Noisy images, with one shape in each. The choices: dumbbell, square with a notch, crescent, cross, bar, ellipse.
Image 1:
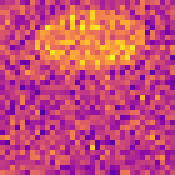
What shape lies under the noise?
ellipse
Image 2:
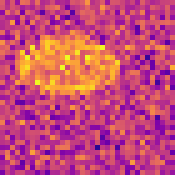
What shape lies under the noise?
ellipse
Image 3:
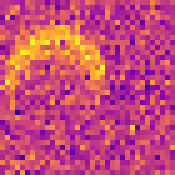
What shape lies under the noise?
crescent
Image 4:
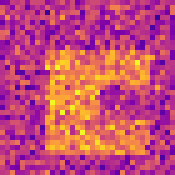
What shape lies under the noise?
square with a notch
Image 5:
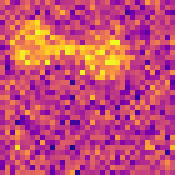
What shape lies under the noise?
dumbbell
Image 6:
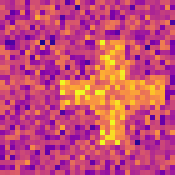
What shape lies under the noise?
cross
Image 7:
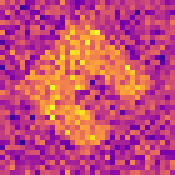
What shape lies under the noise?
square with a notch
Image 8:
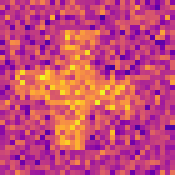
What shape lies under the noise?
cross
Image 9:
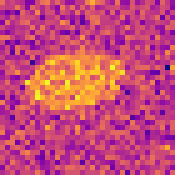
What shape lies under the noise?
ellipse
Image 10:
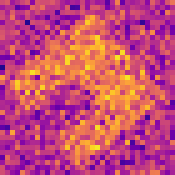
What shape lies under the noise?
square with a notch
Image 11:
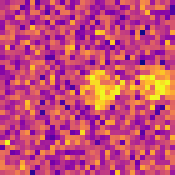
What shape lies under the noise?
dumbbell
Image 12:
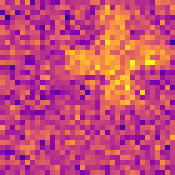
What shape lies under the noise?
cross
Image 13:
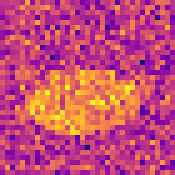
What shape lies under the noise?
ellipse
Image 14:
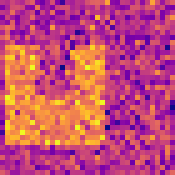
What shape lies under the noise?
square with a notch
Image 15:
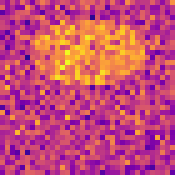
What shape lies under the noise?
ellipse
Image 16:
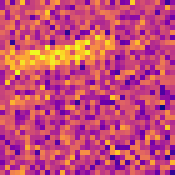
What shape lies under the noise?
bar
